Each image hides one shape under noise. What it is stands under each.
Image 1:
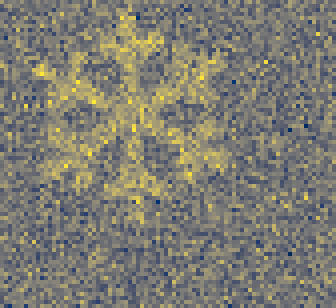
snowflake
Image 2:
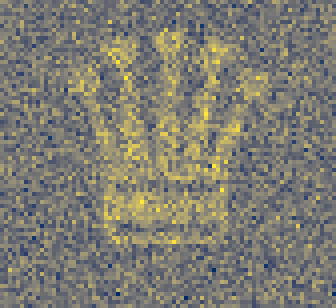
chess queen
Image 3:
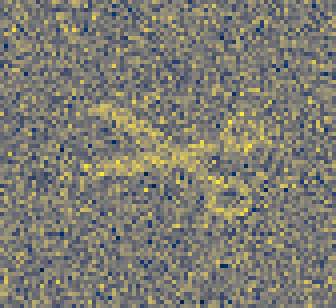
pair of scissors
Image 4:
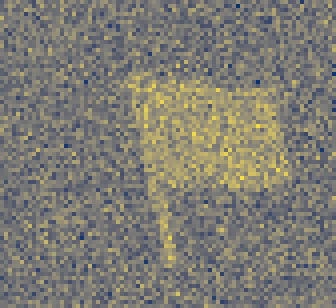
flag
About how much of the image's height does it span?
two thirds
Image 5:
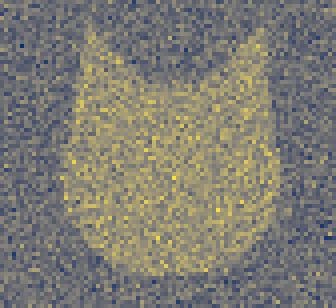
cat's head
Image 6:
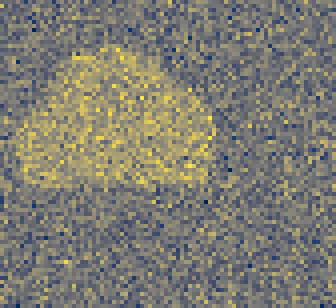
cloud
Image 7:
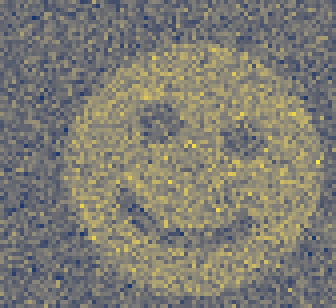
smiling face
